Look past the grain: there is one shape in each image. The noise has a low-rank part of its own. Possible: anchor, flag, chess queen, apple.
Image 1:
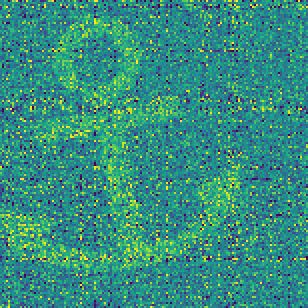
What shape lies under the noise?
anchor
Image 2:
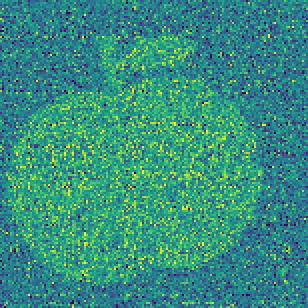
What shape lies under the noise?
apple
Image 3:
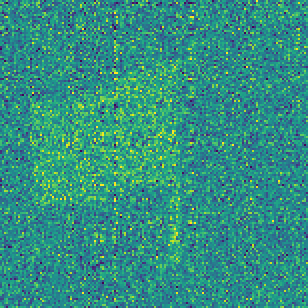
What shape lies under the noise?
flag
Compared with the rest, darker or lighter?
lighter
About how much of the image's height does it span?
two thirds
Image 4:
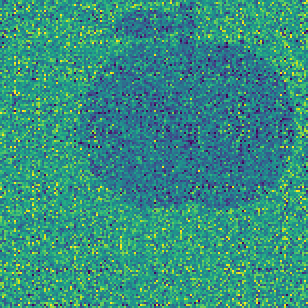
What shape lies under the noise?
apple
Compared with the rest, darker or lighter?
darker
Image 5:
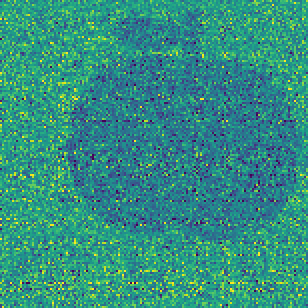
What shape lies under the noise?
apple
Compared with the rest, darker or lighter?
darker
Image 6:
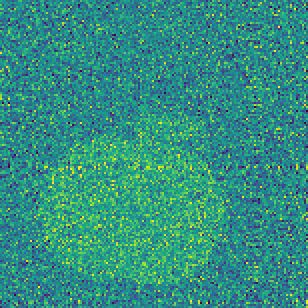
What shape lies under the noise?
apple
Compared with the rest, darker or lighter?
lighter
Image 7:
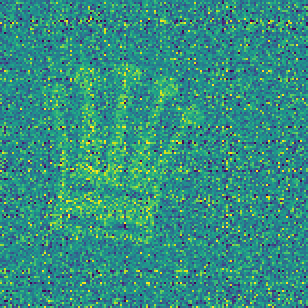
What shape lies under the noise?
chess queen
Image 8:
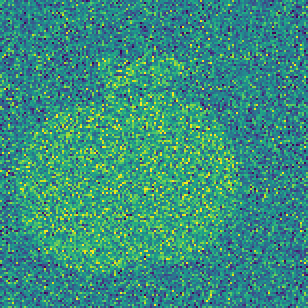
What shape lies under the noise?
apple
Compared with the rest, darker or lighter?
lighter
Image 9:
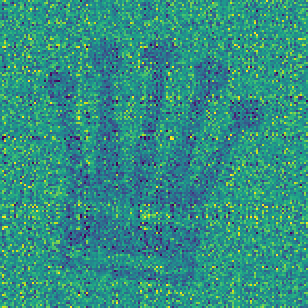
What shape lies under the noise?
chess queen
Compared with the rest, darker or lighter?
darker
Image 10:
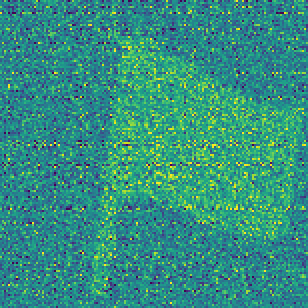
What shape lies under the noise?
flag
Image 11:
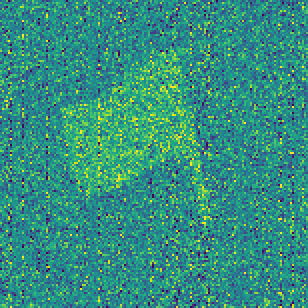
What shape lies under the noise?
flag
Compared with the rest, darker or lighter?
lighter
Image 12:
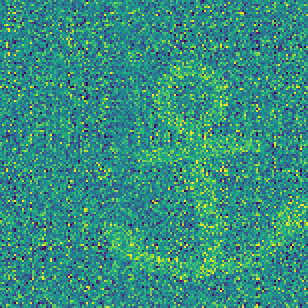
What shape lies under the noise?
anchor
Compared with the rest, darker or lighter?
lighter
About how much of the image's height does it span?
two thirds
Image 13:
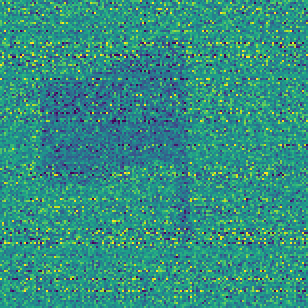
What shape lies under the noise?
flag
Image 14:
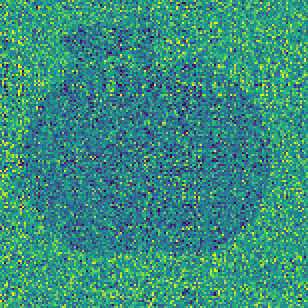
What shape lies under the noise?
apple
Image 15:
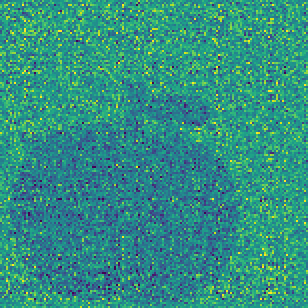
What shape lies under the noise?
apple
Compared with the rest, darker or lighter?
darker
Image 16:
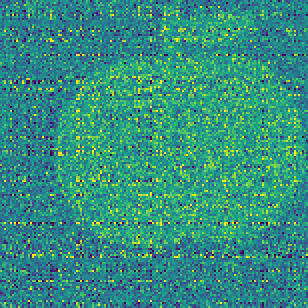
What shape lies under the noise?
apple
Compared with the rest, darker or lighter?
lighter
